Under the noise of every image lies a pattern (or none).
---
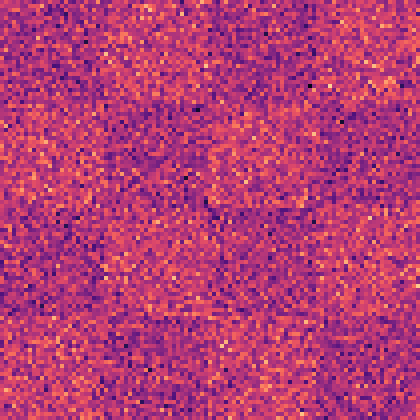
a checkerboard
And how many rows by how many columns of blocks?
4 by 4
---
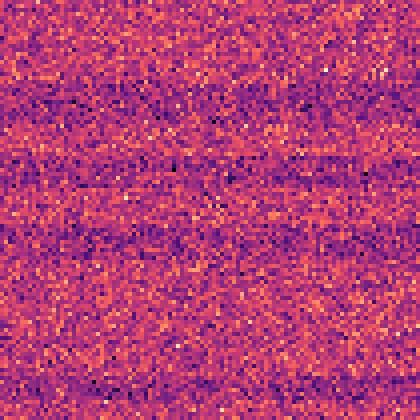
bands of rows
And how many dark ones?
4
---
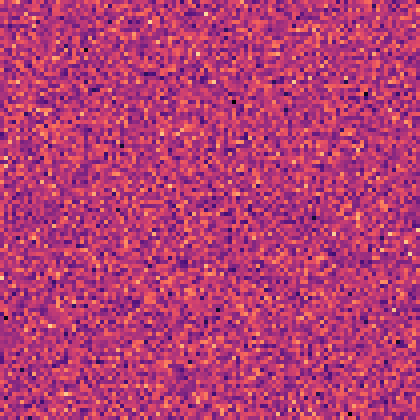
only noise
